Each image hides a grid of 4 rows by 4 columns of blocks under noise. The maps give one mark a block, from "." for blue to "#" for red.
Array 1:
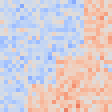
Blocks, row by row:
...#
...#
..##
.###
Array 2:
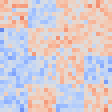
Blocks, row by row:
#.##
.###
..#.
.#.#
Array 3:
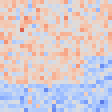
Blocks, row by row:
####
####
###.
....
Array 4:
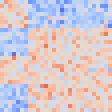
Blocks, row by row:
#...
.###
####
.###
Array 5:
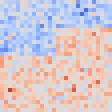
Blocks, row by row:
....
..##
####
####
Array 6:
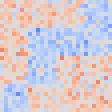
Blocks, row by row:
###.
#...
#.##
.###
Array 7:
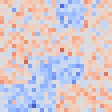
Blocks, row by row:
##.#
####
#..#
..##
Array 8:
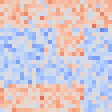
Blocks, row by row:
####
..#.
....
###.
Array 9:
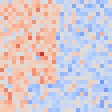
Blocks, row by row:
##..
##..
##..
#...
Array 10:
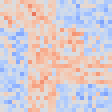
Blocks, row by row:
##..
.##.
.###
.#..
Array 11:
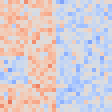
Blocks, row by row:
##..
##..
.#..
##..
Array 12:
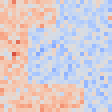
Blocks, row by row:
##..
#...
#...
###.
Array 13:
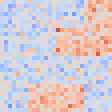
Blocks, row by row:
...#
..##
....
.##.
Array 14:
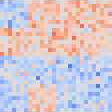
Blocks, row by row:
.###
####
....
.#..
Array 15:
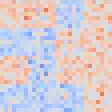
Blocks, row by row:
##.#
..##
#.##
...#
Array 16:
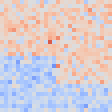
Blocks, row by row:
####
####
..##
....
